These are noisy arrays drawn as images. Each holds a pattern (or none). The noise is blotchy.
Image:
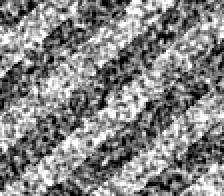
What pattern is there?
diagonal stripes
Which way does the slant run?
bottom left to top right
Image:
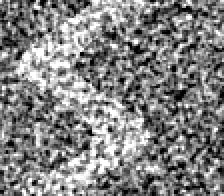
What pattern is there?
a wavy band
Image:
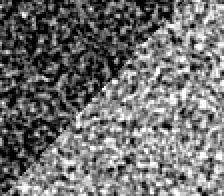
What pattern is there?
a sharp edge
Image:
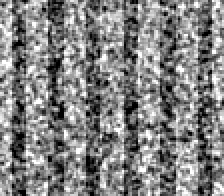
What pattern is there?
vertical stripes
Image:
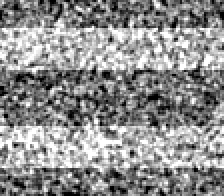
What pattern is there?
horizontal stripes
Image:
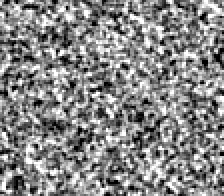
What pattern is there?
only noise
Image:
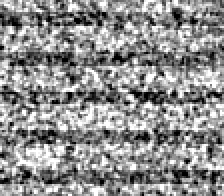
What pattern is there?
horizontal stripes
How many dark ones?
5
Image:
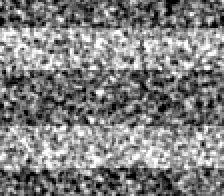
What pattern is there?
horizontal stripes
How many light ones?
2
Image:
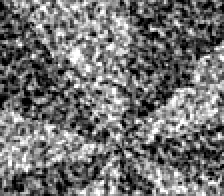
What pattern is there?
spokes from one point
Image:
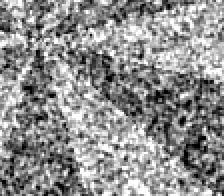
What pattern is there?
spokes from one point
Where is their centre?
top left
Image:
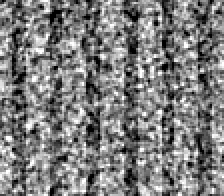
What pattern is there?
vertical stripes
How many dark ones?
6
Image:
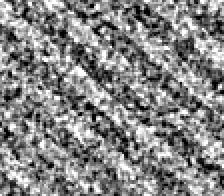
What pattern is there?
diagonal stripes
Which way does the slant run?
top left to bottom right
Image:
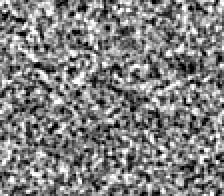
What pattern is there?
only noise
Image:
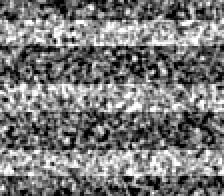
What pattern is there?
horizontal stripes
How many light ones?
3
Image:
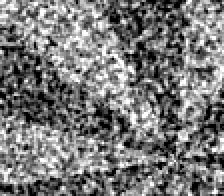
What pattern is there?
spokes from one point
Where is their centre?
bottom right
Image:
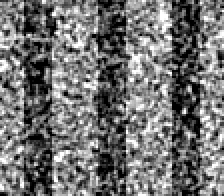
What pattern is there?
vertical stripes
